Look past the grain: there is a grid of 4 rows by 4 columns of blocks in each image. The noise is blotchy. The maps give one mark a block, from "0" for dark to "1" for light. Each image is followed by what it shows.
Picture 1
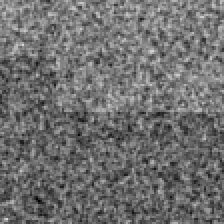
1 1 1 1
0 1 1 1
0 0 0 0
0 0 0 0
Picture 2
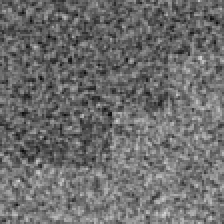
0 0 0 0
0 0 0 1
0 0 1 1
1 1 1 1
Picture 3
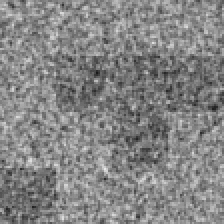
1 1 1 1
1 0 0 0
1 1 0 1
0 1 1 1
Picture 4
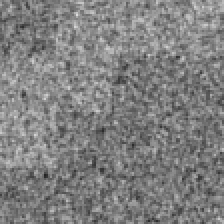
0 1 1 1
1 1 0 0
1 0 0 0
0 0 0 0
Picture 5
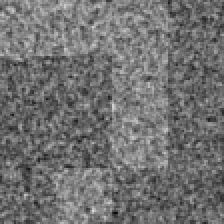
1 1 1 0
0 0 1 0
0 0 1 0
0 1 0 0
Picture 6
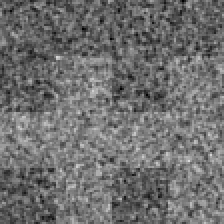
0 0 0 0
0 1 0 1
1 1 1 1
0 1 0 1
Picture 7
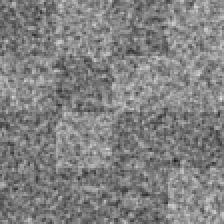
0 1 0 1
1 0 1 1
0 1 0 0
0 0 0 1
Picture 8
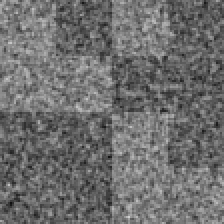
1 0 1 0
1 1 0 0
0 0 1 0
0 0 1 1
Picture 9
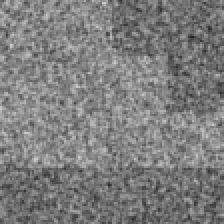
1 1 0 0
1 1 1 0
1 1 1 1
0 0 0 0
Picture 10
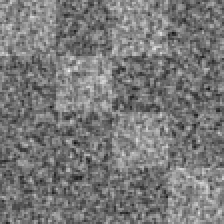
1 0 1 0
0 1 0 0
0 0 1 0
0 0 0 1
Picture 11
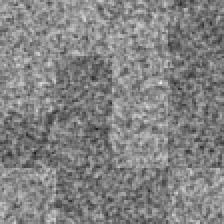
1 1 1 0
1 0 1 0
0 0 1 0
1 0 0 1
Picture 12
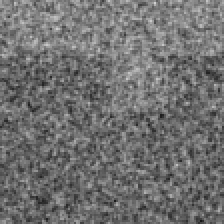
1 1 1 1
0 0 1 0
0 0 0 0
0 0 0 0
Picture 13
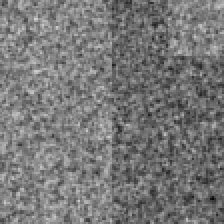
1 1 0 1
1 1 0 0
1 1 0 0
1 1 0 0
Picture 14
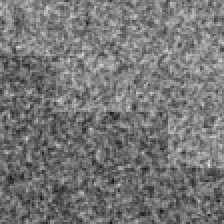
1 1 1 1
0 1 1 1
0 0 0 1
0 0 0 0
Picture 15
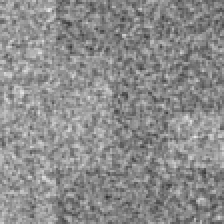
1 0 0 0
1 1 0 0
1 1 0 1
1 0 0 0
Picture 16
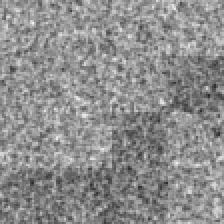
1 1 1 1
1 1 1 0
1 1 0 1
0 0 0 1
